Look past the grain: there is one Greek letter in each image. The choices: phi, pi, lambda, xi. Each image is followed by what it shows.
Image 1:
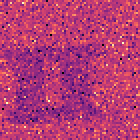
dark pi
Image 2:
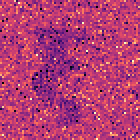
dark xi
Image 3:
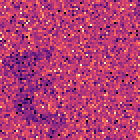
dark xi
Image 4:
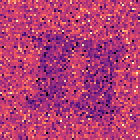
dark pi
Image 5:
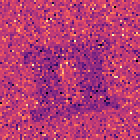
dark pi
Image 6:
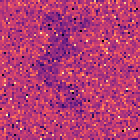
dark xi
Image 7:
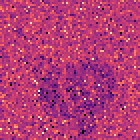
dark phi
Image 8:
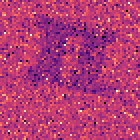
dark pi
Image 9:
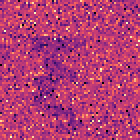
dark xi
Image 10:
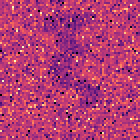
dark xi
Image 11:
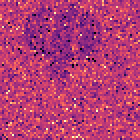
dark phi
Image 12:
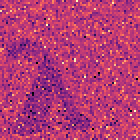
dark lambda
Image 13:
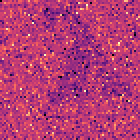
dark lambda
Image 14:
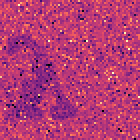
dark lambda
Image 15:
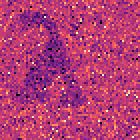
dark lambda
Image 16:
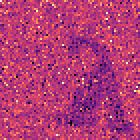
dark lambda
